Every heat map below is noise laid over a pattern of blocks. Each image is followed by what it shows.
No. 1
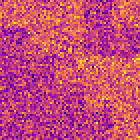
mirrored about the diagonal from the bottom left
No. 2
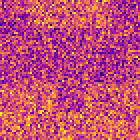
left and right mirror each other
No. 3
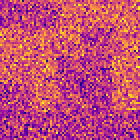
no symmetry
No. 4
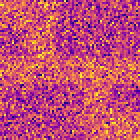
the same after a half turn
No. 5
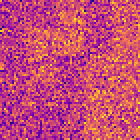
no symmetry
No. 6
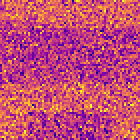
left and right mirror each other
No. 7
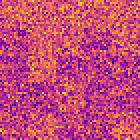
no symmetry
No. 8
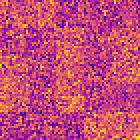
the same after a half turn
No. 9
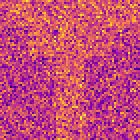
left and right mirror each other
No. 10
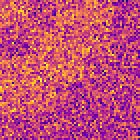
mirrored about the diagonal from the top left
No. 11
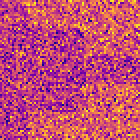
top and bottom mirror each other
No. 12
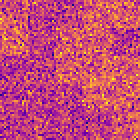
no symmetry
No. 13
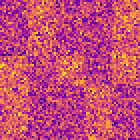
the same after a half turn
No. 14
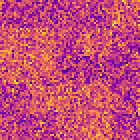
mirrored about the diagonal from the bottom left
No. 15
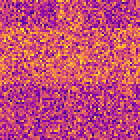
left and right mirror each other
